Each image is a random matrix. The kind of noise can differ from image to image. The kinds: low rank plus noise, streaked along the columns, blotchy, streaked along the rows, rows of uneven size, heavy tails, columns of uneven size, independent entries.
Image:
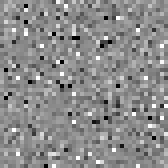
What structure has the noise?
heavy tails
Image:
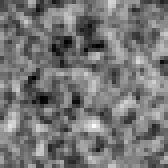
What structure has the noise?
blotchy
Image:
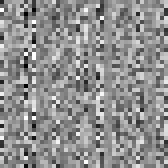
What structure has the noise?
columns of uneven size
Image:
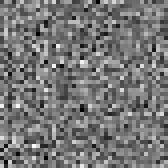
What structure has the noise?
low rank plus noise
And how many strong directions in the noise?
five to eight
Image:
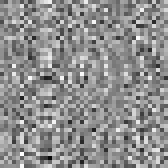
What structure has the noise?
low rank plus noise
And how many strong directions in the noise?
three or four
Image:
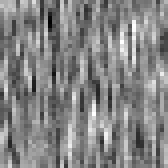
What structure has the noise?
streaked along the columns
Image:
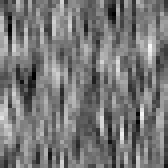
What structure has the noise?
streaked along the columns
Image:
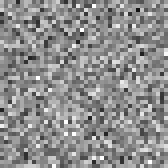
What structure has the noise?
independent entries
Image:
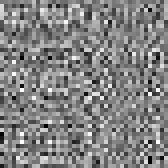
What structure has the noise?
low rank plus noise
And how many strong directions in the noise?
three or four
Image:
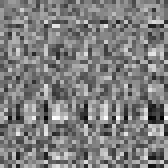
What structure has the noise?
low rank plus noise
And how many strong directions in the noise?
one
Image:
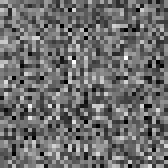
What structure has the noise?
low rank plus noise
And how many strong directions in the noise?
five to eight
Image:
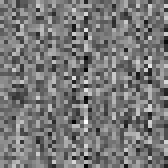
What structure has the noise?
columns of uneven size
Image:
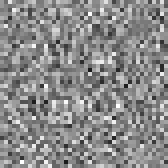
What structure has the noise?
low rank plus noise
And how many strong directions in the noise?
three or four
